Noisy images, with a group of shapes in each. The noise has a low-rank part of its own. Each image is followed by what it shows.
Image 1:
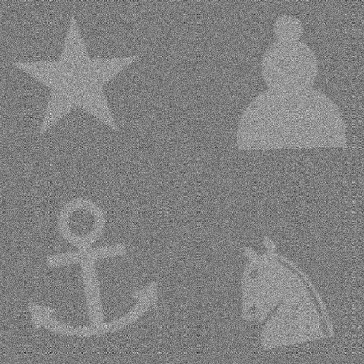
top left: star; top right: chess pawn; bottom left: anchor; bottom right: chess knight
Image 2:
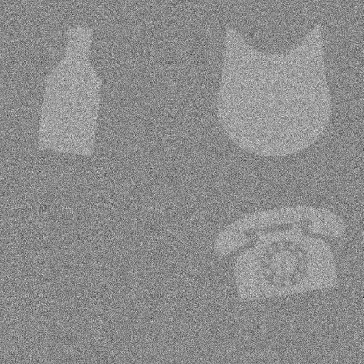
top left: bottle; top right: cat's head; bottom right: telephone
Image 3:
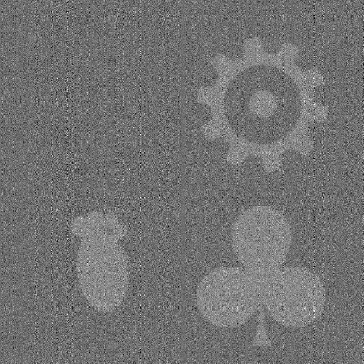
top right: gear; bottom left: footprint; bottom right: club
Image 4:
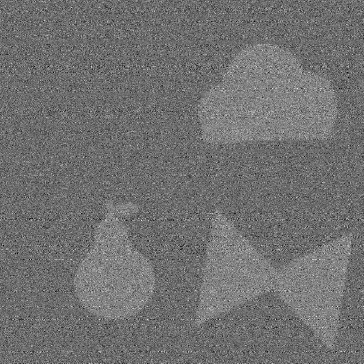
top right: cloud; bottom left: pear; bottom right: bow tie
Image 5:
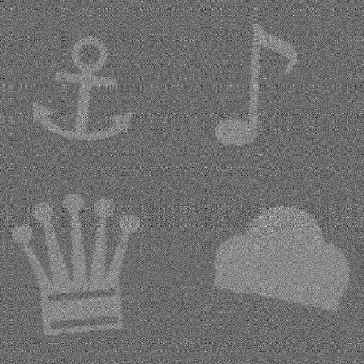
top left: anchor; top right: musical note; bottom left: chess queen; bottom right: cloud
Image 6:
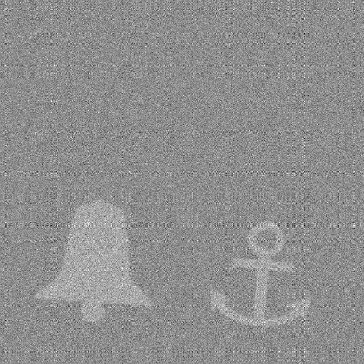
bottom left: bell; bottom right: anchor
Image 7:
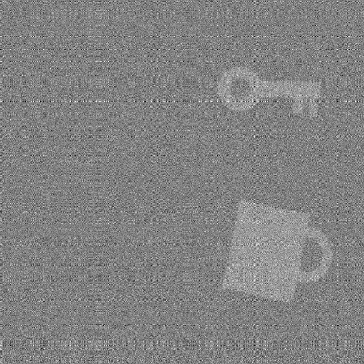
top right: key; bottom right: cup
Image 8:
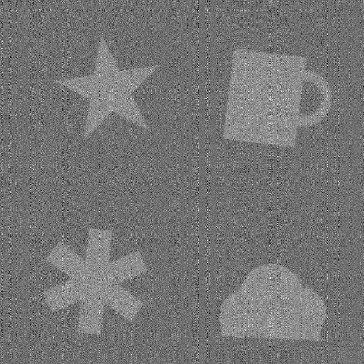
top left: star; top right: cup; bottom left: asterisk; bottom right: cloud
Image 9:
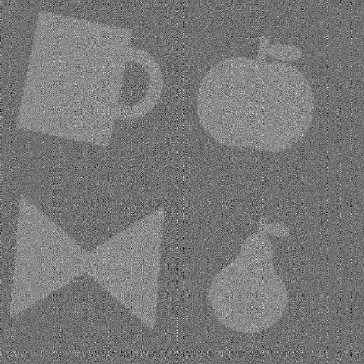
top left: cup; top right: apple; bottom left: bow tie; bottom right: pear
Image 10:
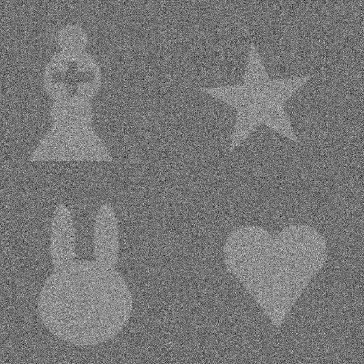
top left: chess bishop; top right: star; bottom left: rabbit's head; bottom right: heart
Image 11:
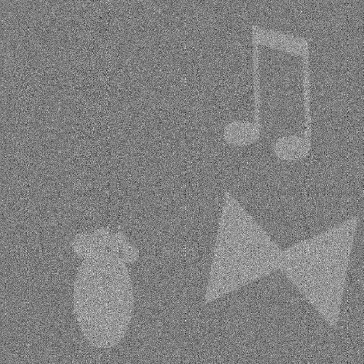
top right: pair of musical notes; bottom left: footprint; bottom right: bow tie
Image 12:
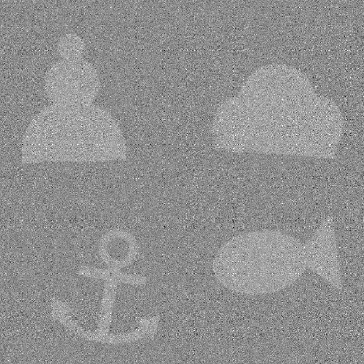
top left: chess pawn; top right: cloud; bottom left: anchor; bottom right: fish
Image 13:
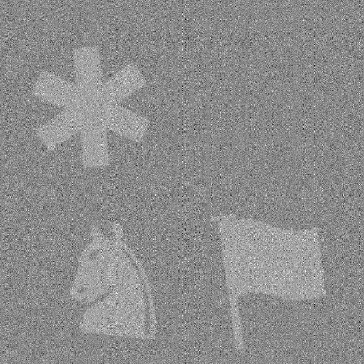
top left: asterisk; bottom left: chess knight; bottom right: flag
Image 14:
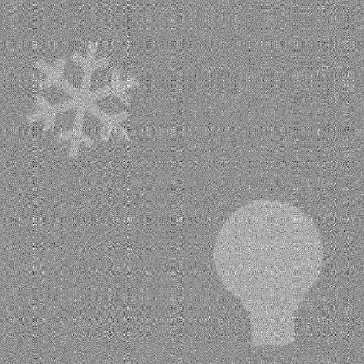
top left: snowflake; bottom right: light bulb
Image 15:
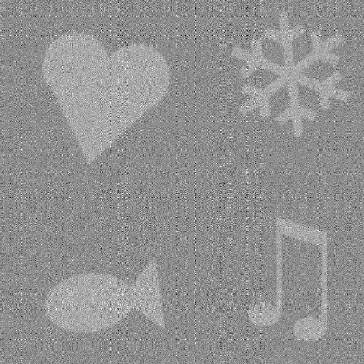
top left: heart; top right: snowflake; bottom left: fish; bottom right: pair of musical notes
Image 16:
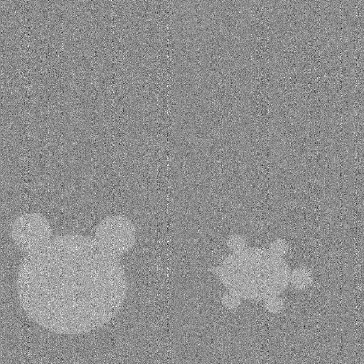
bottom left: bear's head; bottom right: turtle
